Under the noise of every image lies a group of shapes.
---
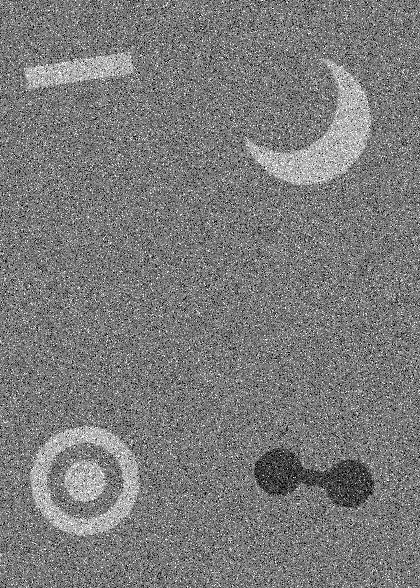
top left: light bar; top right: light crescent; bottom left: light bullseye; bottom right: dark dumbbell
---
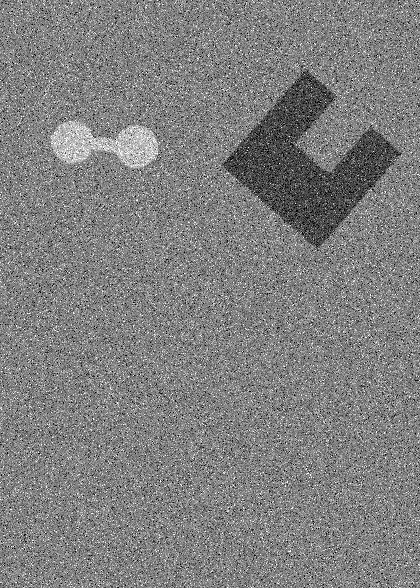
top left: light dumbbell; top right: dark square with a notch
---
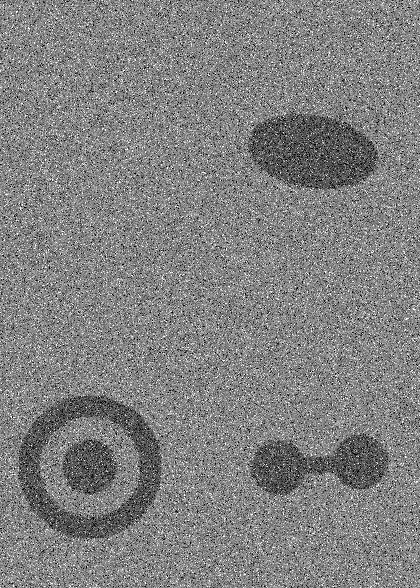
top right: dark ellipse; bottom left: dark bullseye; bottom right: dark dumbbell
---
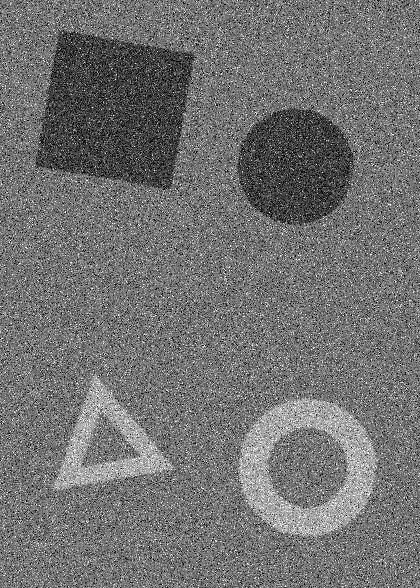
top left: dark square; top right: dark disc; bottom left: light triangle frame; bottom right: light ring
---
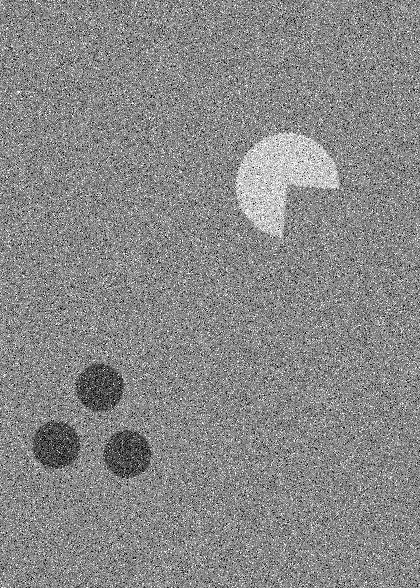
top right: light disc with a wedge cut out; bottom left: dark three dots
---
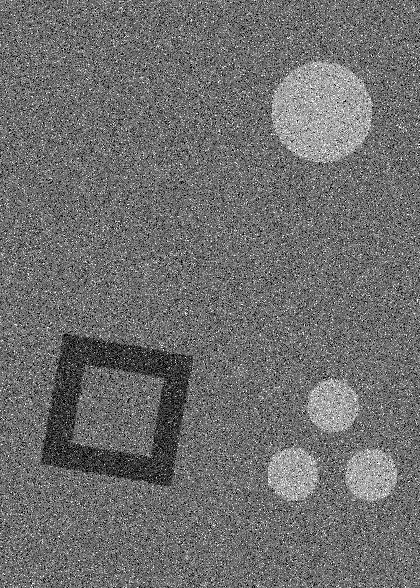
top right: light disc; bottom left: dark square frame; bottom right: light three dots
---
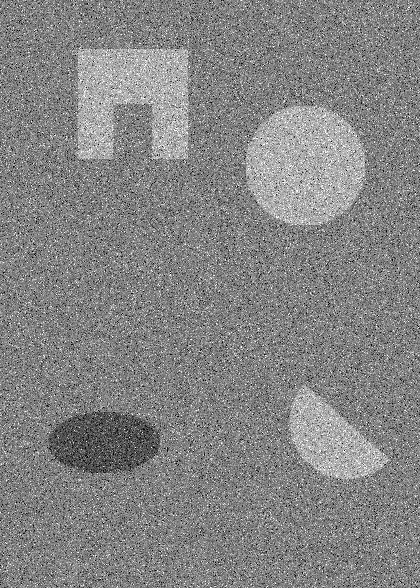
top left: light square with a notch; top right: light disc; bottom left: dark ellipse; bottom right: light half disc
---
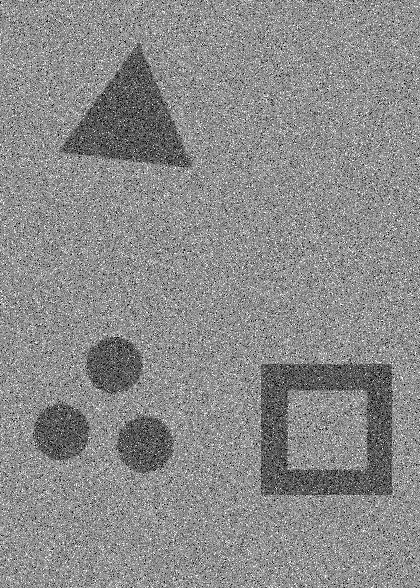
top left: dark triangle; bottom left: dark three dots; bottom right: dark square frame
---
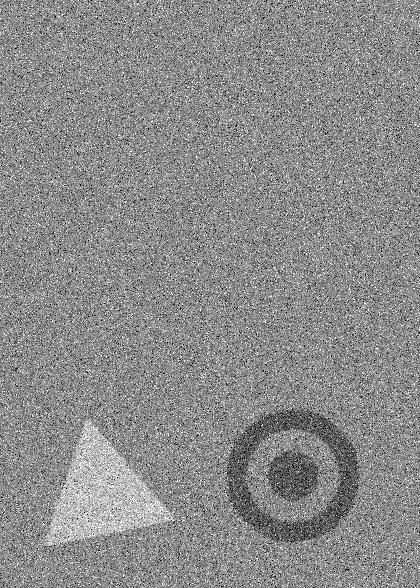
bottom left: light triangle; bottom right: dark bullseye
